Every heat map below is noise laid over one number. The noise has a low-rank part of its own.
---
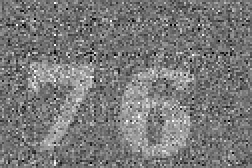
76
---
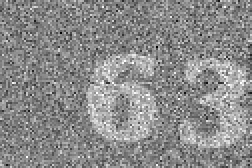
63
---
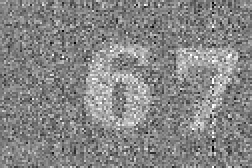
67
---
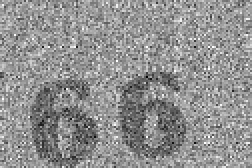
66
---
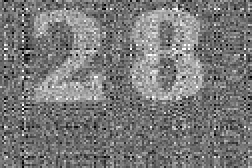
28
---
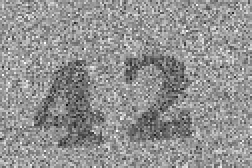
42
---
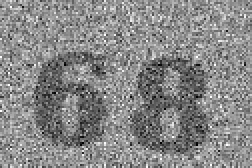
68
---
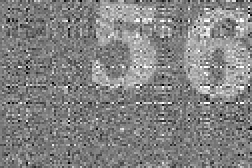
56
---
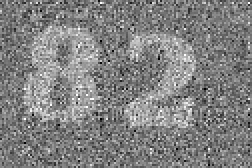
82
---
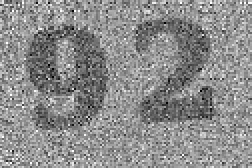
92
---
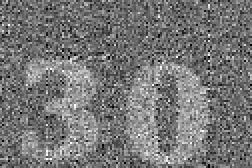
30
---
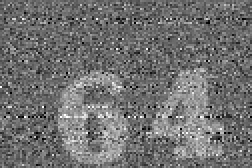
64
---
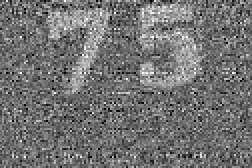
75
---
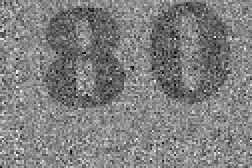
80
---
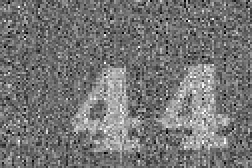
44
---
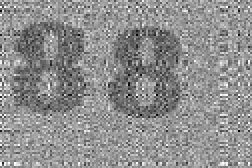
88
